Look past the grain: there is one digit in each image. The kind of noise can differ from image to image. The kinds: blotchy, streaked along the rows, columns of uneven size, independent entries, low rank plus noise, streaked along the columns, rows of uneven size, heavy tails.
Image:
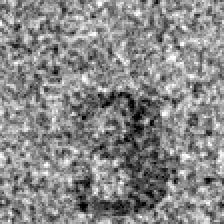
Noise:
blotchy
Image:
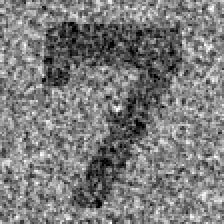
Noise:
blotchy
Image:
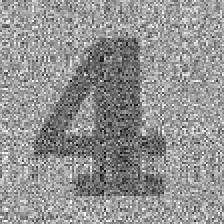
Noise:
low rank plus noise
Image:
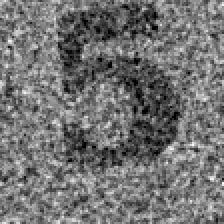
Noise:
blotchy
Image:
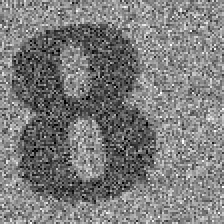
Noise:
independent entries
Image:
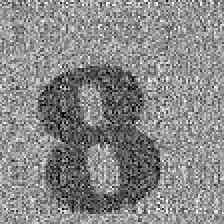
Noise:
low rank plus noise
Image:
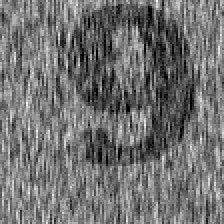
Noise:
streaked along the columns
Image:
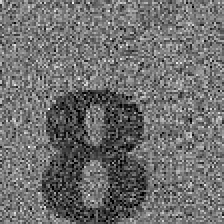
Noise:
low rank plus noise
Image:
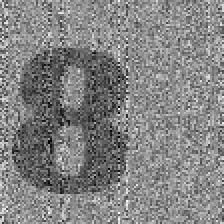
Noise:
columns of uneven size
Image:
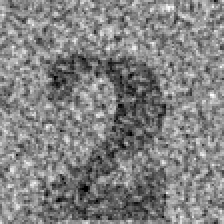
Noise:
blotchy
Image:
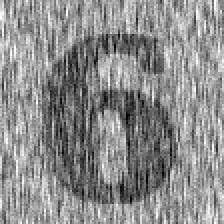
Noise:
streaked along the columns
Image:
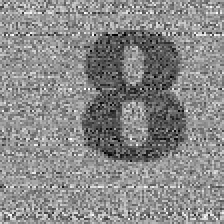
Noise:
rows of uneven size
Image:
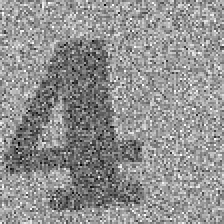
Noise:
independent entries
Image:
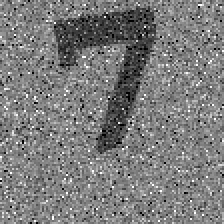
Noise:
heavy tails
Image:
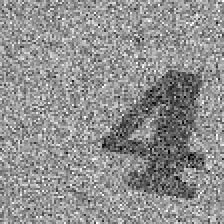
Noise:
independent entries
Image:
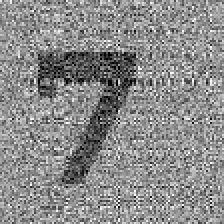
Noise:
low rank plus noise
